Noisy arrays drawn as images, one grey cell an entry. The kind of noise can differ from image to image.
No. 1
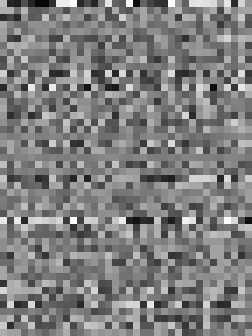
rows of uneven size
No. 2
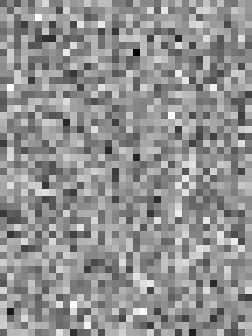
independent entries
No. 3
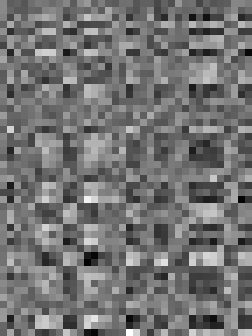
low rank plus noise
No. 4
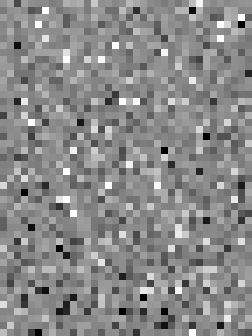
heavy tails
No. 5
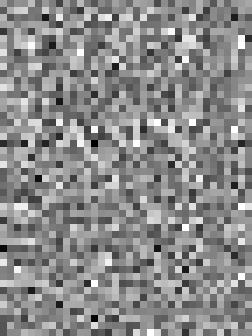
low rank plus noise
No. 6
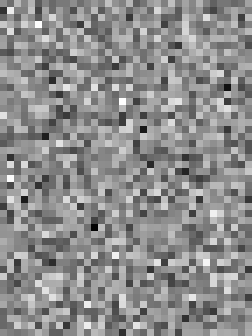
independent entries
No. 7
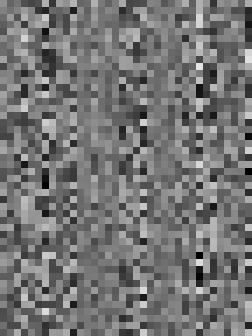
columns of uneven size
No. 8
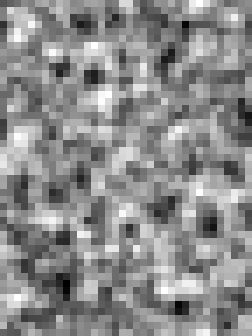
blotchy
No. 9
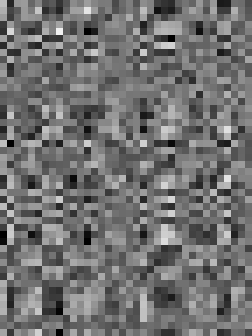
low rank plus noise
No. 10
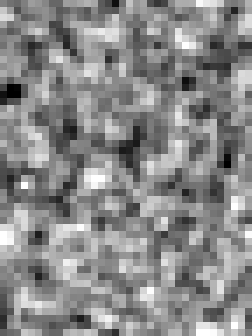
blotchy
